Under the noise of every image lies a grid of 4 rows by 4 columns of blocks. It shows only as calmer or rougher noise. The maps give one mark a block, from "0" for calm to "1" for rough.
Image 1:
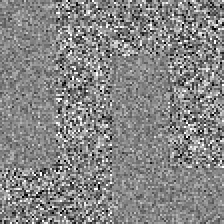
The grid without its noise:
0 1 1 1
0 1 0 1
0 1 0 1
1 1 0 0
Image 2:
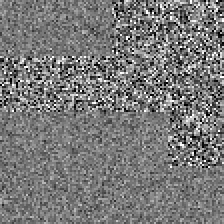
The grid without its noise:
0 0 1 1
1 1 1 1
0 0 0 1
0 0 0 0
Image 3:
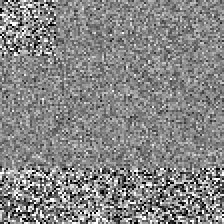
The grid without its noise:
1 0 0 0
0 0 0 0
0 0 0 0
1 1 1 1
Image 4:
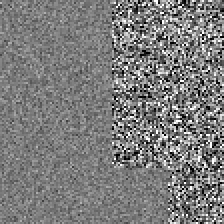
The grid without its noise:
0 0 1 1
0 0 1 1
0 0 1 1
0 0 0 1
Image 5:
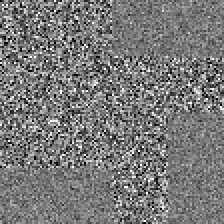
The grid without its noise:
1 1 0 0
1 1 1 1
1 1 1 0
0 0 1 0
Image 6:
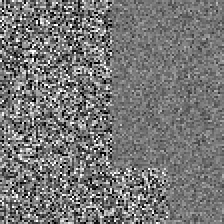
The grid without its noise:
1 1 0 0
1 1 0 0
1 1 0 0
1 1 1 0
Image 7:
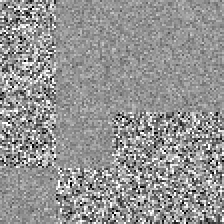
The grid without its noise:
1 0 0 0
1 0 0 0
1 0 1 1
0 1 1 1
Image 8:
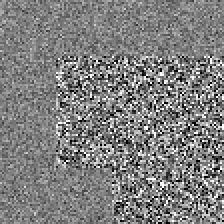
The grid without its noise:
0 0 0 0
0 1 1 1
0 1 1 1
0 0 1 1
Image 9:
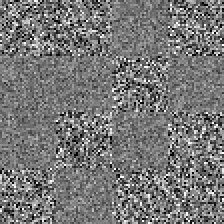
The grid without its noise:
1 1 0 1
0 0 1 0
0 1 0 1
1 0 1 1
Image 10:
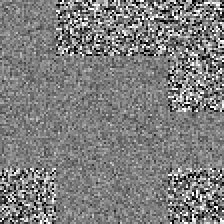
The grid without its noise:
0 1 1 1
0 0 0 1
0 0 0 0
1 0 0 1
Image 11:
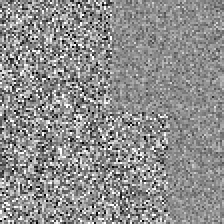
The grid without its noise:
1 1 0 0
1 1 0 0
1 1 1 0
1 1 1 0
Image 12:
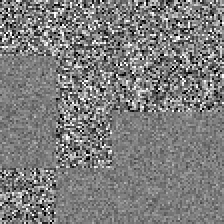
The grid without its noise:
1 1 1 1
0 1 1 1
0 1 0 0
1 0 0 0
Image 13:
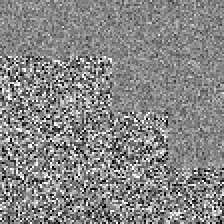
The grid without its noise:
0 0 0 0
1 1 0 0
1 1 1 0
1 1 1 1
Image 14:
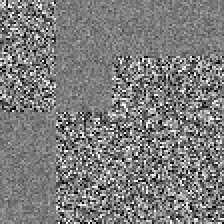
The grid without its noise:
1 0 0 0
1 0 1 1
0 1 1 1
0 1 1 1
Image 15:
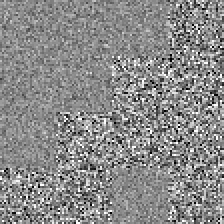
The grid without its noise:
0 0 0 1
0 0 1 1
0 1 1 1
1 1 0 1
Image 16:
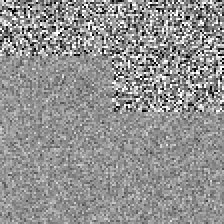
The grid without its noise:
1 1 1 1
0 0 1 1
0 0 0 0
0 0 0 0
